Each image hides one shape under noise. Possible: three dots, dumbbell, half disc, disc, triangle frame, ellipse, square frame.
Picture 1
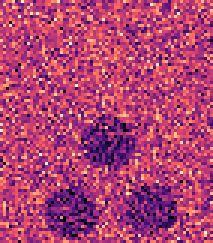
three dots
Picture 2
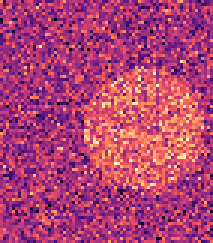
disc
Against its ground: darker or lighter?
lighter
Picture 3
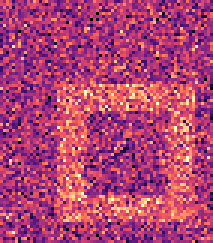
square frame
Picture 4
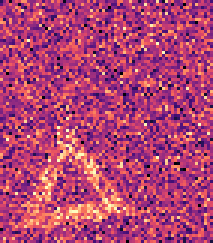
triangle frame
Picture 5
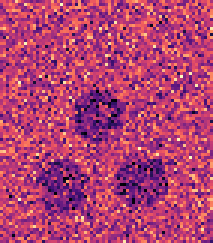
three dots
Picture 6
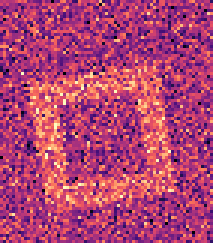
square frame
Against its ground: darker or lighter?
lighter
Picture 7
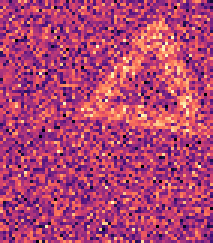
triangle frame
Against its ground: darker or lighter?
lighter
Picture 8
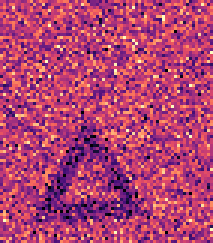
triangle frame
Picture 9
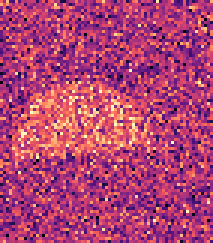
half disc
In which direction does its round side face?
up
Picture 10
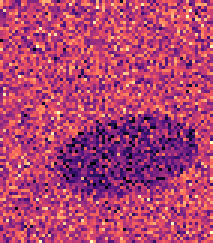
ellipse
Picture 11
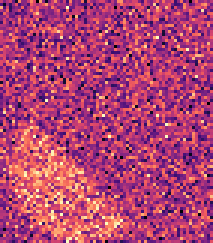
half disc
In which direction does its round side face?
down and left
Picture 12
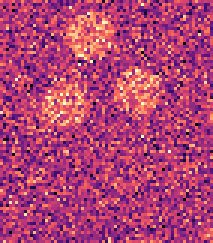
three dots
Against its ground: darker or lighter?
lighter
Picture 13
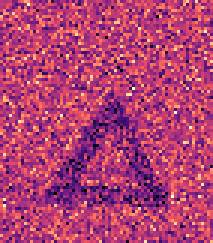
triangle frame
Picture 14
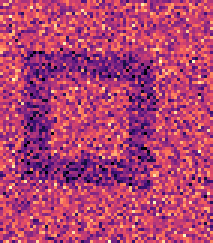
square frame
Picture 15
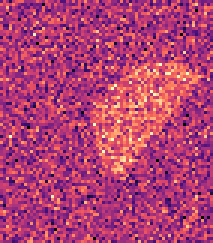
half disc
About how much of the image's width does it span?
half
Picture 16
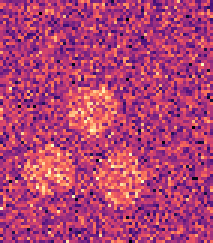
three dots
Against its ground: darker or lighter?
lighter
